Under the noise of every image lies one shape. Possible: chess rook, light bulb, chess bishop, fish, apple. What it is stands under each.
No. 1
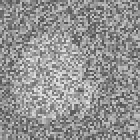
apple
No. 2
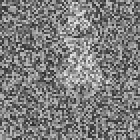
chess bishop
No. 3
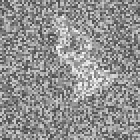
chess bishop
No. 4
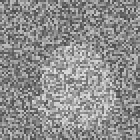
apple
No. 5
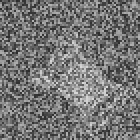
chess rook
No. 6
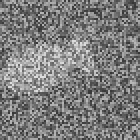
fish
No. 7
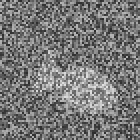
fish
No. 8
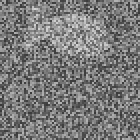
fish
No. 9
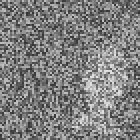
fish
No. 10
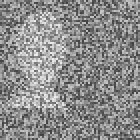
fish
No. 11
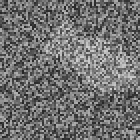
fish
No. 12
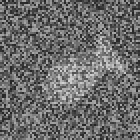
fish
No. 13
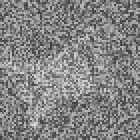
chess rook
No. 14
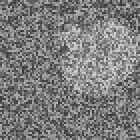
apple
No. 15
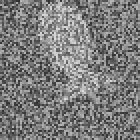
fish
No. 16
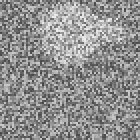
light bulb
